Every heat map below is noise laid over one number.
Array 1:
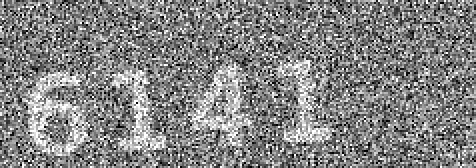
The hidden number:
6141
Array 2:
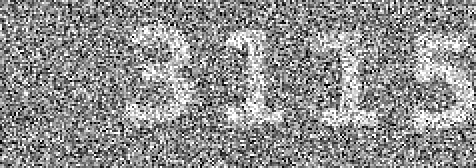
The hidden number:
3115
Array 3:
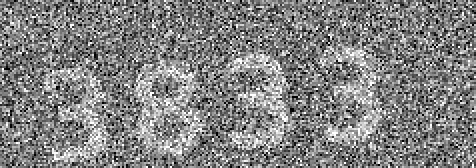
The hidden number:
3833
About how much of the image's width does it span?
two thirds
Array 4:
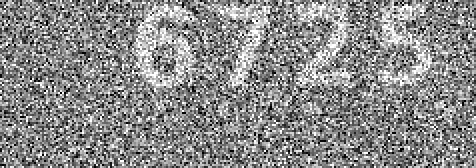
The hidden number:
6725
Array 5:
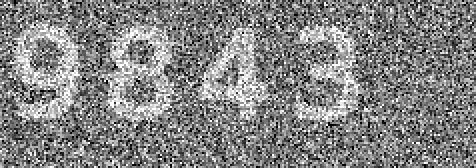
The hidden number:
9843
